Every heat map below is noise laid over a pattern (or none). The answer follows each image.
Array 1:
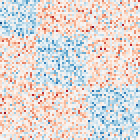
blocks along the diagonal
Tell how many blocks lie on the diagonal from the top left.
3
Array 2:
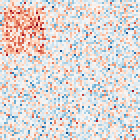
one block
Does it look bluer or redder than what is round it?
redder
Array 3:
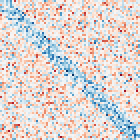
a diagonal band
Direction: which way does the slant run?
top left to bottom right
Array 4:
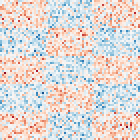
a checkerboard
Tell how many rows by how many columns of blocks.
5 by 3
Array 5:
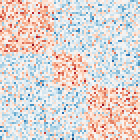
blocks along the diagonal
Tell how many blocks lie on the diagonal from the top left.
3
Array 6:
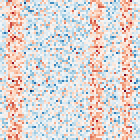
bands of columns
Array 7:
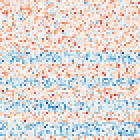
bands of rows
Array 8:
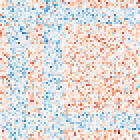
bands of rows crossing bands of columns
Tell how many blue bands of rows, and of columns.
2 and 2
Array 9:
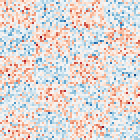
a checkerboard
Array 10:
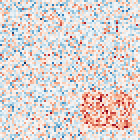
one block
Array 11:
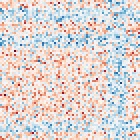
bands of rows crossing bands of columns
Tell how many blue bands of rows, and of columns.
3 and 1
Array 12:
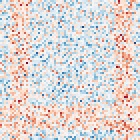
bands of rows crossing bands of columns
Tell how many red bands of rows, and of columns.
1 and 2
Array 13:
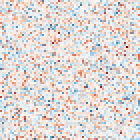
only noise
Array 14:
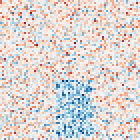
one block
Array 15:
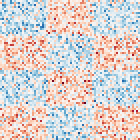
a checkerboard
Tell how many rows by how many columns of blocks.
4 by 3
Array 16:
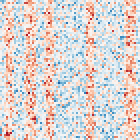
bands of columns
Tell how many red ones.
5
